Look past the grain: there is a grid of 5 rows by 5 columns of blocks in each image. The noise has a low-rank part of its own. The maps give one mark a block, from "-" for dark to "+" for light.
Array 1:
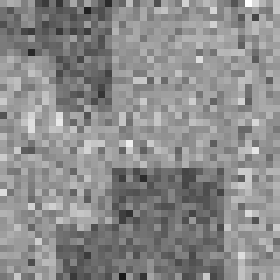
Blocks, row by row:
- - + + +
+ - + + +
+ + + + +
+ + - - +
+ - - - +
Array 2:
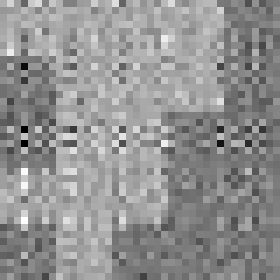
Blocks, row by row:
+ + + + -
- + + + -
- + + - -
+ + + - -
- + - - -
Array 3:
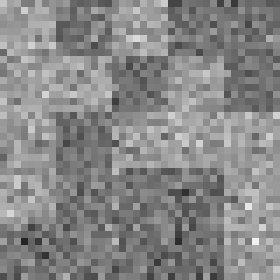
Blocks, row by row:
+ - + - -
+ + - + -
+ - + + +
+ - - - +
- - - - +
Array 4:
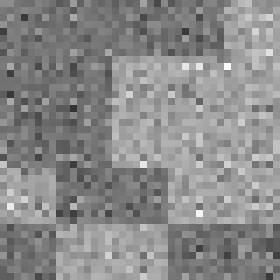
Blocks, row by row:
- - - - +
- - + + +
- - + + +
+ - - + +
- + + - -
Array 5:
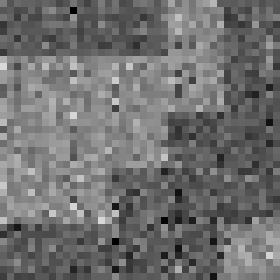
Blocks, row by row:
- - - + -
+ + + + -
+ + + - -
+ + - - -
- - - - +
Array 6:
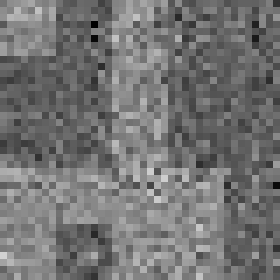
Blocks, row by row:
+ - + - -
- - + - -
- - + - -
+ + + + -
+ - + + -
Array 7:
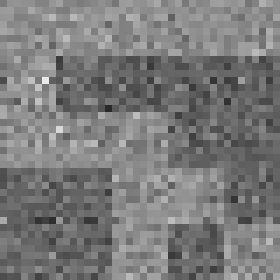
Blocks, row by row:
+ + + + +
+ - - - -
+ + + - -
- - + + -
- - + - +
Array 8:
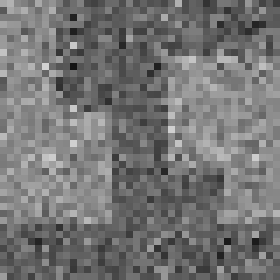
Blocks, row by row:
+ - - - -
+ - - + +
+ + - + +
+ + - - +
- - - - -
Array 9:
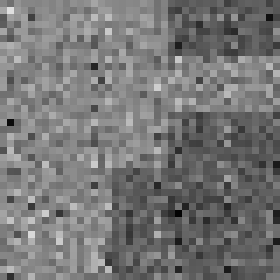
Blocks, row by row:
+ + + - -
+ + + + +
+ + + - -
+ + - - -
+ + - - -
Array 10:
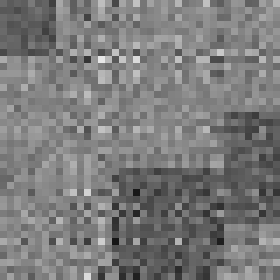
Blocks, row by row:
- + + + +
+ + + + +
+ + + + -
+ + - - -
+ + - - +
